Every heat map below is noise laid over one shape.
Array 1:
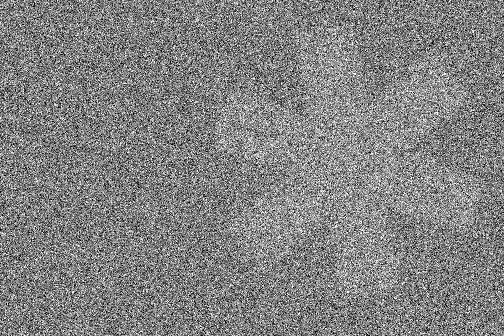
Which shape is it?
asterisk
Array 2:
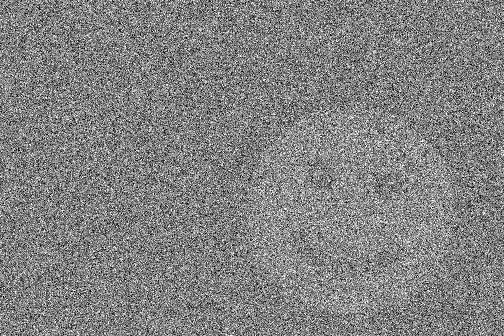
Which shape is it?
smiling face
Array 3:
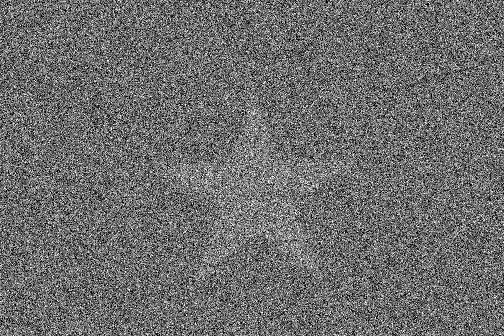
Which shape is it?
star
